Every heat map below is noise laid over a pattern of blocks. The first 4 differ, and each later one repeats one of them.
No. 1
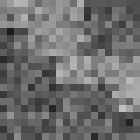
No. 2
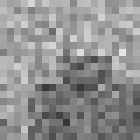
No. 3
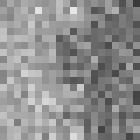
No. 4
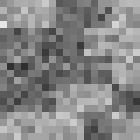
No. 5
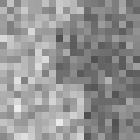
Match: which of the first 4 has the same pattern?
3
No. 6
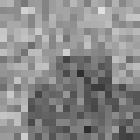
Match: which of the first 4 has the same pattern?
2
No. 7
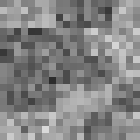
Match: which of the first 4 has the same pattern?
4
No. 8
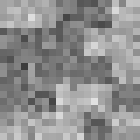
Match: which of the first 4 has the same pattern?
4
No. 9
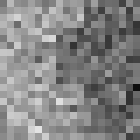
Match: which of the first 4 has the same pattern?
3
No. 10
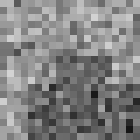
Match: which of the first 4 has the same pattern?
2
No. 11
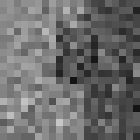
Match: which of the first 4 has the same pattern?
3
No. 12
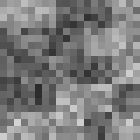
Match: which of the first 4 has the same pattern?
4
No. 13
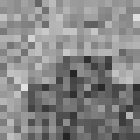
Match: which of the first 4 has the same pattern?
2
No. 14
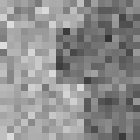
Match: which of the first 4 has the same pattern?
3
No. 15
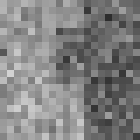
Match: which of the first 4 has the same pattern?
3
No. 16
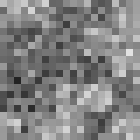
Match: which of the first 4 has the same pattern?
4
